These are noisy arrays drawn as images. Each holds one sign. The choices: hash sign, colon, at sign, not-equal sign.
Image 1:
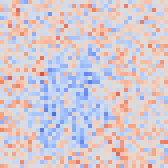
blue hash sign
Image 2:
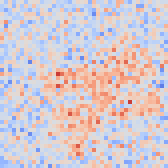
red not-equal sign
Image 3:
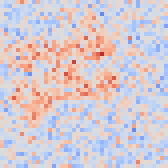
red not-equal sign
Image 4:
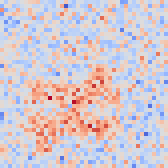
red not-equal sign
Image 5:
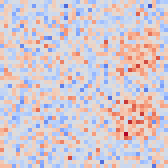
red colon
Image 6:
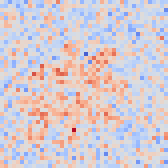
red hash sign
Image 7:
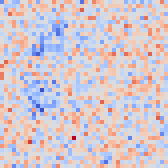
blue colon
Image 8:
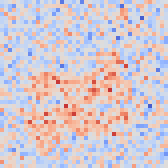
red not-equal sign
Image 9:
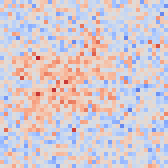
red not-equal sign
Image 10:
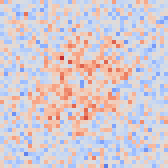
red hash sign
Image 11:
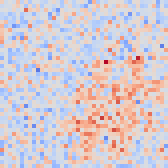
red hash sign
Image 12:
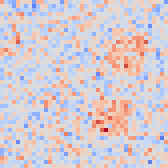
red colon
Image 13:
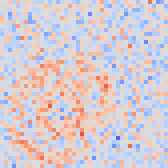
red at sign
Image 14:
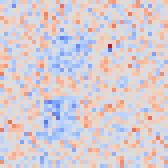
blue colon
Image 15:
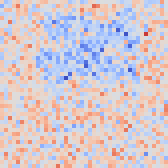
blue not-equal sign
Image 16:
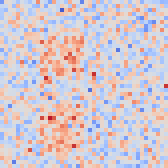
red colon
